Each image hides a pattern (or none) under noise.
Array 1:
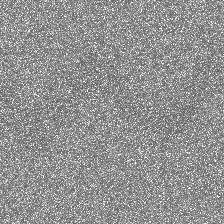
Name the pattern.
a wavy band
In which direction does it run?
left to right
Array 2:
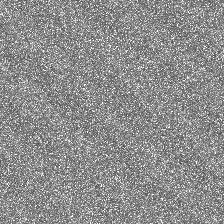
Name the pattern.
diagonal stripes
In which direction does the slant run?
top left to bottom right
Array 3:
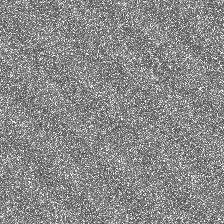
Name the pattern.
diagonal stripes
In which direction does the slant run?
top left to bottom right
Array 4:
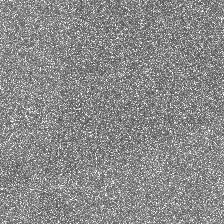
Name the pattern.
spokes from one point
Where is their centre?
bottom left
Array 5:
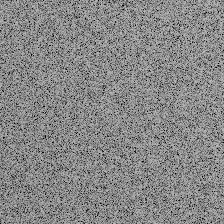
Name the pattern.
a smooth slope
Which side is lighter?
top right
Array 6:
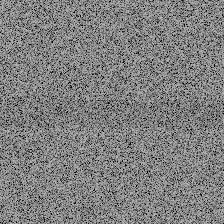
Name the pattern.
one horizontal stripe
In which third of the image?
middle
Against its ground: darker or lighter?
darker
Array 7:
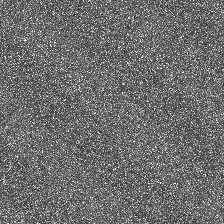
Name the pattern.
diagonal stripes
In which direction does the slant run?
top left to bottom right
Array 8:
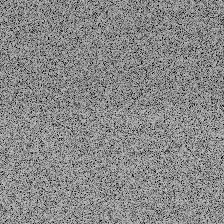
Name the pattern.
a sharp edge
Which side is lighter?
bottom
